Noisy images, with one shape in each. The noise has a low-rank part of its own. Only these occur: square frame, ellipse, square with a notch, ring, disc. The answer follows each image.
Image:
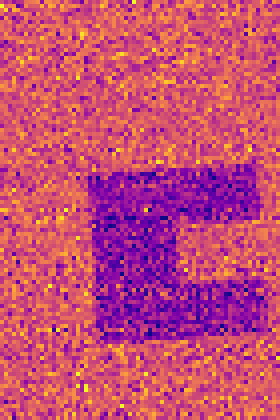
dark square with a notch
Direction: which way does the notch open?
right
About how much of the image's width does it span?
two thirds
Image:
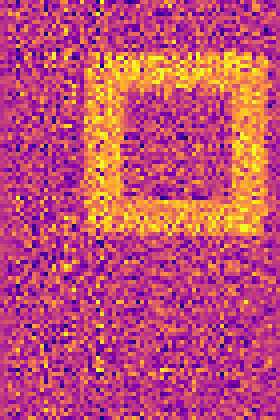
light square frame
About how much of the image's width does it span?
two thirds
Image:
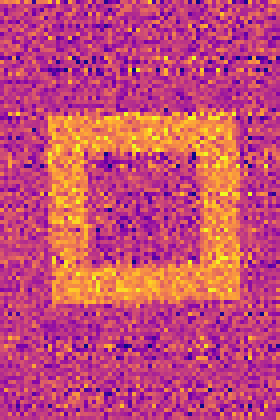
light square frame
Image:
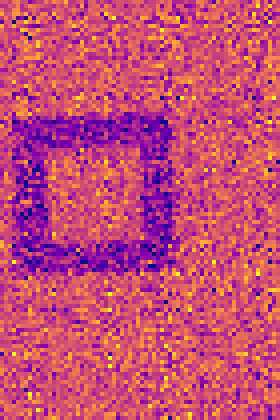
dark square frame
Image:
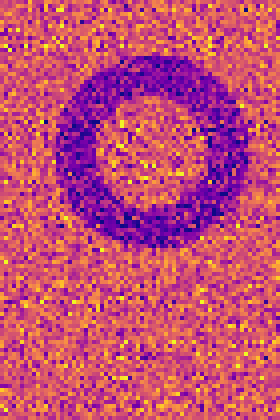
dark ring
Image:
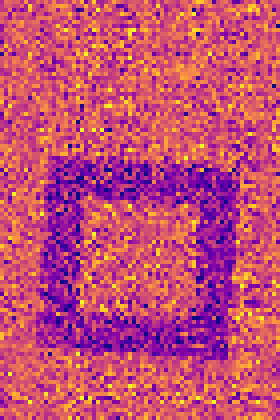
dark square frame
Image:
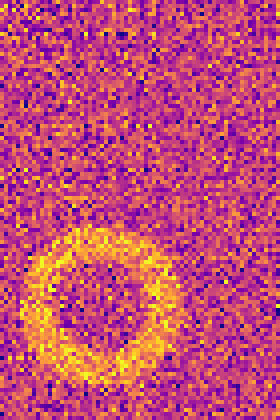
light ring
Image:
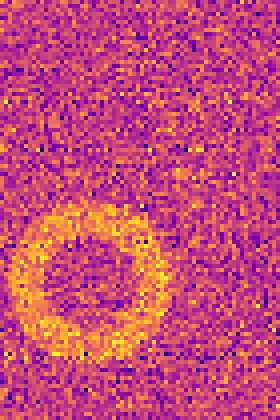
light ring
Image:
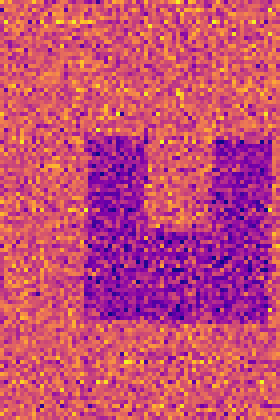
dark square with a notch
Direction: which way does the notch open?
up
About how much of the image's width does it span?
two thirds
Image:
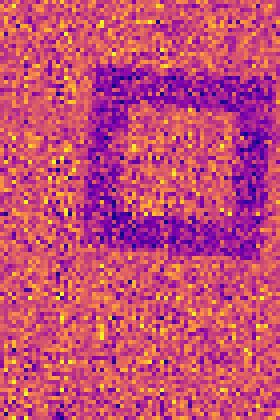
dark square frame
